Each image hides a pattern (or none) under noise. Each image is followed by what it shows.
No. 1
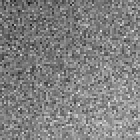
a smooth slope
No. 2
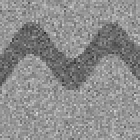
a wavy band
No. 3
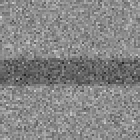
one horizontal stripe
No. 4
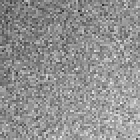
a smooth slope
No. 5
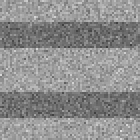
horizontal stripes
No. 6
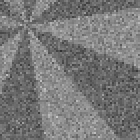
spokes from one point
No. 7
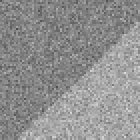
a sharp edge
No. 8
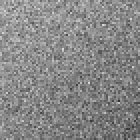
a smooth slope
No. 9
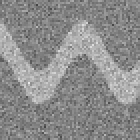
a wavy band
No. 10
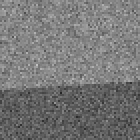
a sharp edge
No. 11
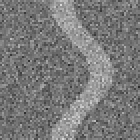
a wavy band
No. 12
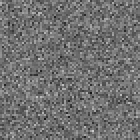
only noise
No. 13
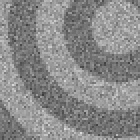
rings round one point
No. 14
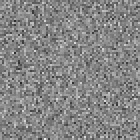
only noise
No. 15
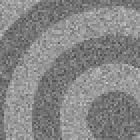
rings round one point
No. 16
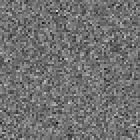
only noise
